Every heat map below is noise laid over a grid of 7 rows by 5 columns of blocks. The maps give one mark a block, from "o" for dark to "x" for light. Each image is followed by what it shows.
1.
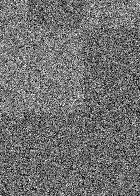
xooxx
xxxoo
xxxoo
xxxoo
ooooo
ooooo
ooooo
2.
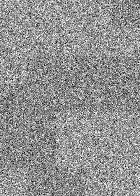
xxxxo
xxxxx
xoooo
ooooo
ooxxx
ooxxx
xooxx
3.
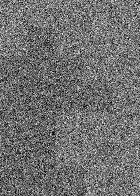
xxxxx
xoxxx
oooxx
oooox
ooxxx
ooxxx
oooxx
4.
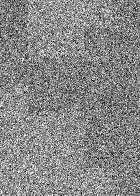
oxxxo
oxxoo
ooooo
xoooo
xxxoo
xxxoo
xxxxo
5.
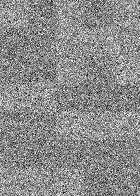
xoxox
ooxxx
ooxox
xxooo
ooxxx
ooooo
xxxoo
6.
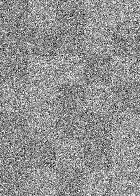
oxoxx
oooxo
oxxox
xxoxo
oxoox
ooxox
oxoxx
